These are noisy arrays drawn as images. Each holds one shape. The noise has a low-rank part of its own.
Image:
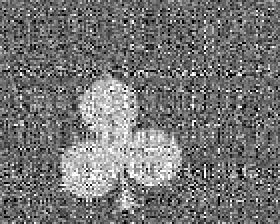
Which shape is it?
club
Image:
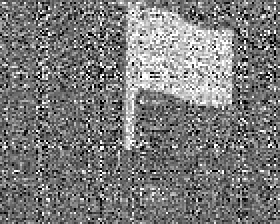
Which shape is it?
flag
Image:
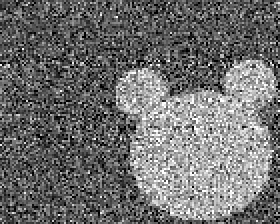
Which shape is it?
bear's head
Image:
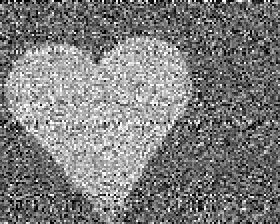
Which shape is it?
heart
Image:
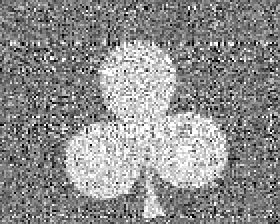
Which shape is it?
club
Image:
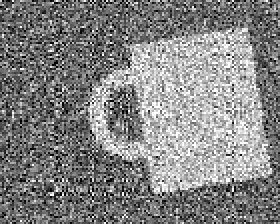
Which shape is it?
cup
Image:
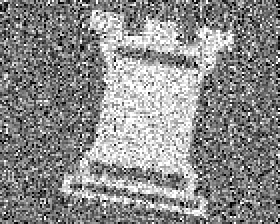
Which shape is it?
chess rook
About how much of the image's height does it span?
nearly all
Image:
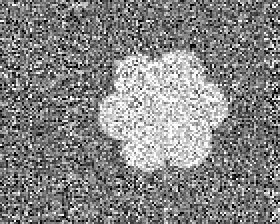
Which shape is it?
flower
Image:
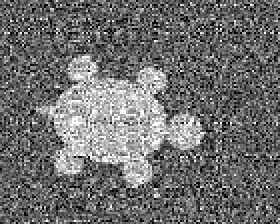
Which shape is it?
turtle
